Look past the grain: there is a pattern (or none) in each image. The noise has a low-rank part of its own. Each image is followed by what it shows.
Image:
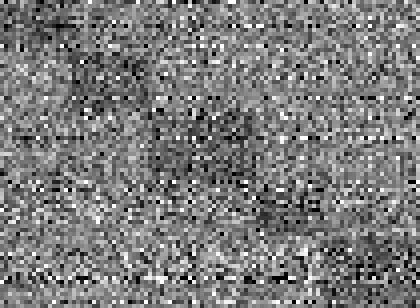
blocks along the diagonal
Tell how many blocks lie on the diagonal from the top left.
5
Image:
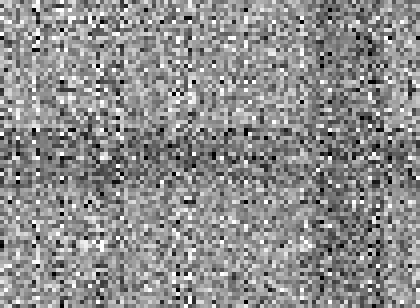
bands of rows crossing bands of columns
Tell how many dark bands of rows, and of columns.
1 and 1
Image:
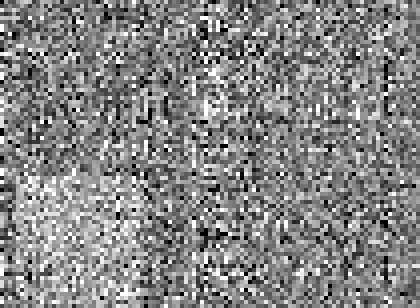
one block
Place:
bottom left
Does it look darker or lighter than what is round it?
lighter
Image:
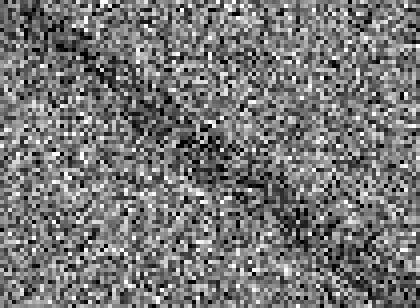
a diagonal band
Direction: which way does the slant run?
top left to bottom right
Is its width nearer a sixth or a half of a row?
a sixth
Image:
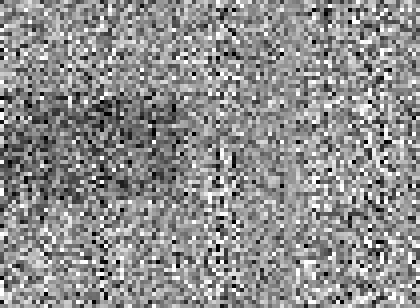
one block
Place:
middle left
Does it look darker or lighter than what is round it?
darker
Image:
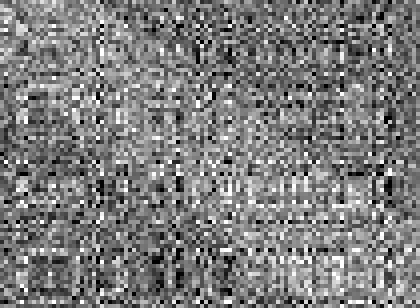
a diagonal band
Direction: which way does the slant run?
top left to bottom right
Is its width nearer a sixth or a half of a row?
a half
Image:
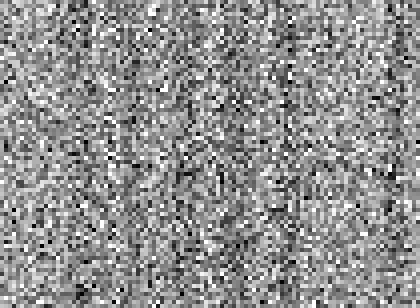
bands of columns
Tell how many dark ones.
6
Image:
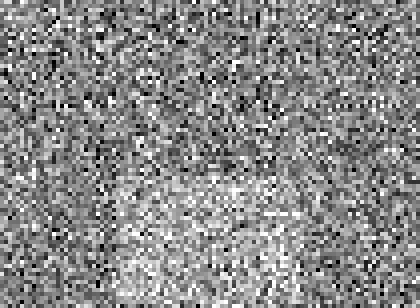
one block
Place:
bottom middle
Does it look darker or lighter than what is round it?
lighter
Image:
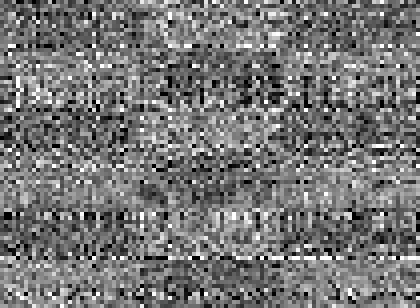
a checkerboard
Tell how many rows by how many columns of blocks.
6 by 3
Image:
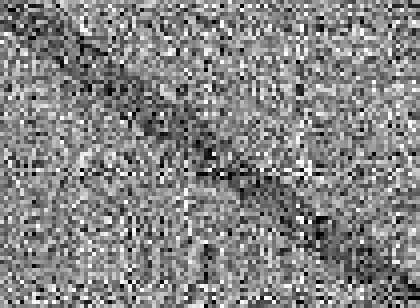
a diagonal band
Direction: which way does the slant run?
top left to bottom right
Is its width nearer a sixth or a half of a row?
a sixth
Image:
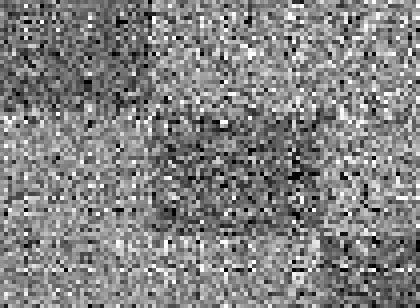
blocks along the diagonal
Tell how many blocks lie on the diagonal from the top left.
3
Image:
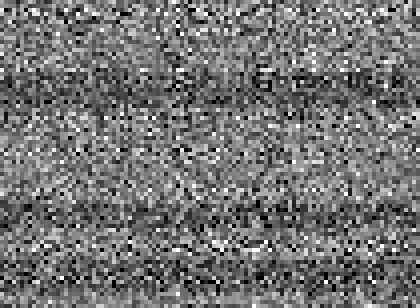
bands of rows
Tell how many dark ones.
3
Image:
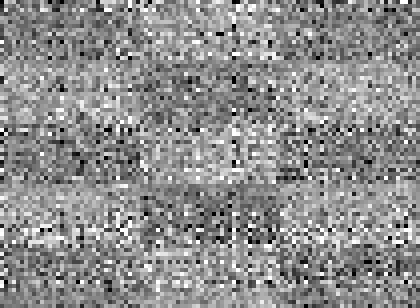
a checkerboard
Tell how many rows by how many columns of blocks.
5 by 3
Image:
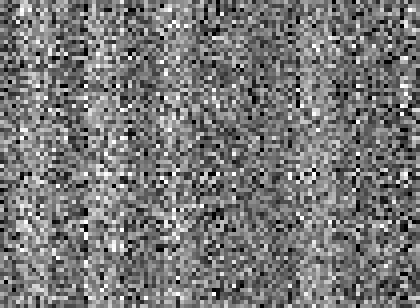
bands of columns
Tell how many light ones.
4
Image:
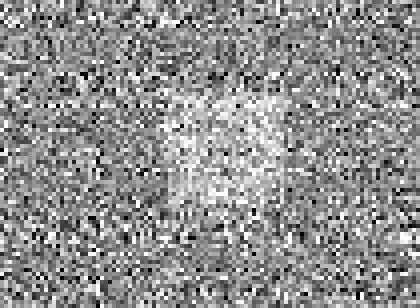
one block
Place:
centre
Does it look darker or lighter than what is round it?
lighter
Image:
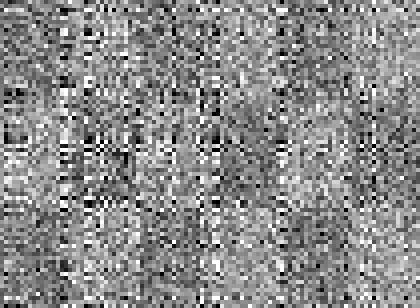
a checkerboard
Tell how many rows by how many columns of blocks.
3 by 6
